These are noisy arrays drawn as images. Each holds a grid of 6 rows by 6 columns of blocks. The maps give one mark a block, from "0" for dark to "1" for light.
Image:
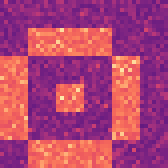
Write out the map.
0 0 0 0 0 0
0 1 1 1 0 0
1 0 0 0 1 0
1 0 1 0 1 0
1 0 0 0 1 0
0 1 1 1 0 0
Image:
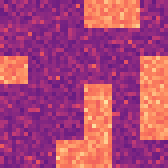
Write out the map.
0 0 0 1 1 0
0 0 0 0 0 0
1 0 0 0 0 1
0 0 0 1 0 1
0 0 0 1 0 1
0 0 1 1 0 0
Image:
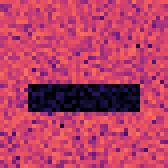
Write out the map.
1 1 1 1 1 1
1 1 1 1 1 1
1 1 1 1 1 1
1 0 0 0 0 1
1 1 1 1 1 1
1 1 1 1 1 1
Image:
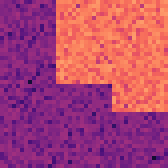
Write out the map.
0 0 1 1 1 1
0 0 1 1 1 1
0 0 1 1 1 1
0 0 0 0 1 1
0 0 0 0 0 0
0 0 0 0 0 0
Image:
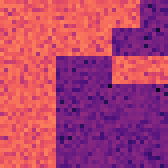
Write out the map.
1 1 1 1 1 0
1 1 1 1 0 0
1 1 0 0 1 1
1 1 0 0 0 0
1 1 0 0 0 0
1 1 0 0 0 0
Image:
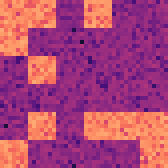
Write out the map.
1 1 0 1 0 0
1 0 0 0 0 0
0 1 0 0 0 0
0 0 0 0 0 0
0 1 0 1 1 1
1 0 0 0 0 1
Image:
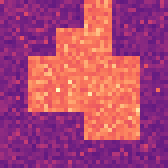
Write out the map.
0 0 0 1 0 0
0 0 1 1 0 0
0 1 1 1 1 0
0 1 1 1 1 0
0 0 0 1 1 0
0 0 0 0 0 0
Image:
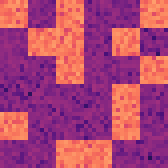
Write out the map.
1 0 1 0 0 1
0 1 1 0 1 0
0 0 1 0 0 1
0 0 0 0 1 0
1 0 0 0 1 0
0 0 1 1 0 0
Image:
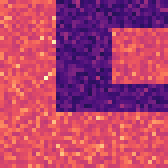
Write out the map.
1 1 0 0 0 0
1 1 0 0 1 1
1 1 0 0 1 1
1 1 0 0 0 0
1 1 1 1 1 1
1 1 1 1 1 1
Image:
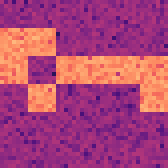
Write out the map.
0 0 0 0 0 0
1 1 0 0 0 0
1 0 1 1 1 1
0 1 0 0 0 1
0 0 0 0 0 0
0 0 0 0 0 0
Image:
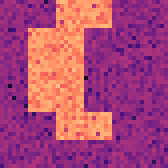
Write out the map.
0 0 1 1 0 0
0 1 1 0 0 0
0 1 1 0 0 0
0 1 1 0 0 0
0 0 1 1 0 0
0 0 0 0 0 0
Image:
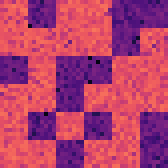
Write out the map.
1 0 1 1 0 0
1 1 1 1 0 1
0 1 0 0 1 1
1 1 0 1 1 1
1 0 1 0 1 0
1 1 0 1 1 0
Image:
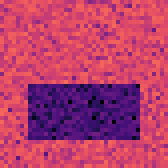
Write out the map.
1 1 1 1 1 1
1 1 1 1 1 1
1 1 1 1 1 1
1 0 0 0 0 1
1 0 0 0 0 1
1 1 1 1 1 1
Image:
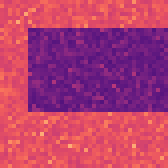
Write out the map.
1 1 1 1 1 1
1 0 0 0 0 0
1 0 0 0 0 0
1 0 0 0 0 0
1 1 1 1 1 1
1 1 1 1 1 1
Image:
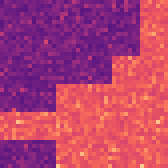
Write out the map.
0 0 0 0 0 1
0 0 0 0 0 1
0 0 0 0 1 1
0 0 1 1 1 1
1 1 1 1 1 1
0 0 1 1 1 1
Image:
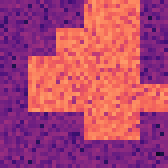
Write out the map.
0 0 0 1 1 0
0 0 1 1 1 0
0 1 1 1 1 0
0 1 1 1 1 1
0 0 0 1 1 0
0 0 0 0 0 0
